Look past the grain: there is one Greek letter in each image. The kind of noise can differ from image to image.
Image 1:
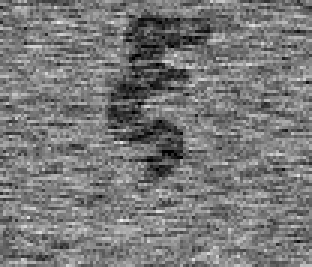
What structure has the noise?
streaked along the rows
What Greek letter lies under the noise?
xi
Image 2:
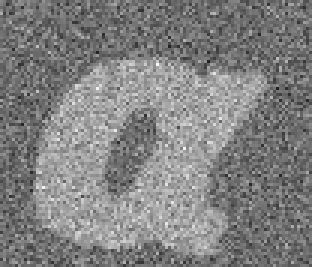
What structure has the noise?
low rank plus noise
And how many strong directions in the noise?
three or four
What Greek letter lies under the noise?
alpha
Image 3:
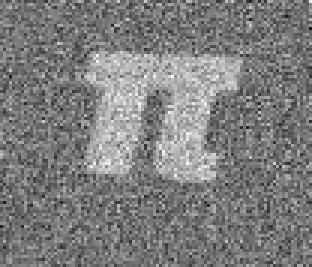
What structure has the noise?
low rank plus noise
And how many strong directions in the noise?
five to eight
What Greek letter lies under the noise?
pi
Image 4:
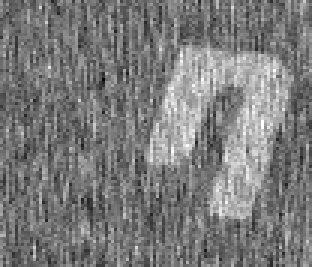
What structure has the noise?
streaked along the columns
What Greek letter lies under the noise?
eta
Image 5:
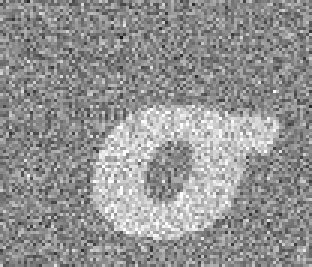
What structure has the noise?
low rank plus noise
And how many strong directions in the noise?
three or four
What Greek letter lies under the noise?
sigma
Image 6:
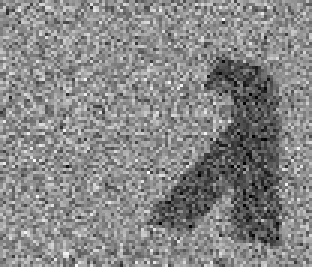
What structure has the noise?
low rank plus noise
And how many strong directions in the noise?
one
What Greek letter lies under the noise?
lambda
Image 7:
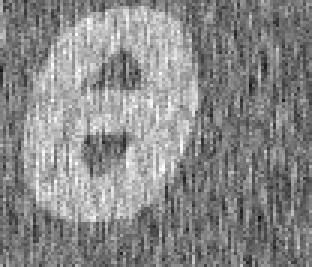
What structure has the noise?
streaked along the columns
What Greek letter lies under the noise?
theta
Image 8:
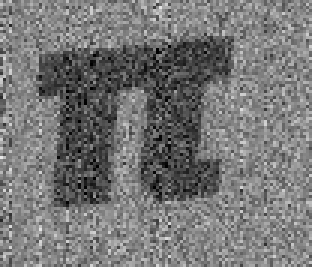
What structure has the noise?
columns of uneven size
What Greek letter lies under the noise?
pi
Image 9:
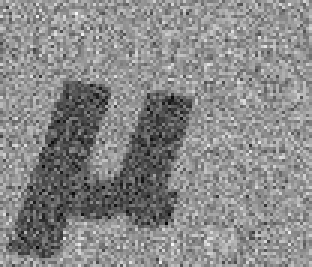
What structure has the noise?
low rank plus noise
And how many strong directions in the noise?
five to eight
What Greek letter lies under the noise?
mu
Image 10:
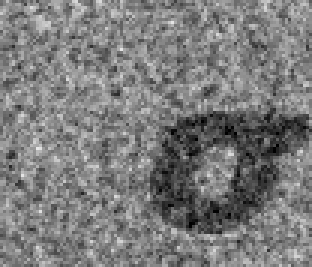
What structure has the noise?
blotchy
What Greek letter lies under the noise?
sigma
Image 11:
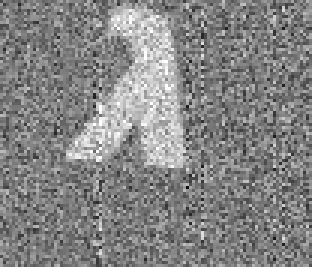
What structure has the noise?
columns of uneven size
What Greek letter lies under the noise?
lambda
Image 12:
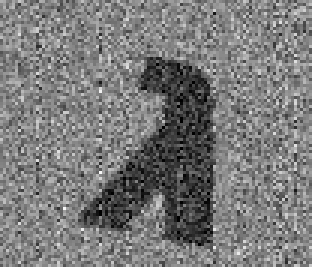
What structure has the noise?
columns of uneven size
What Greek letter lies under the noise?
lambda
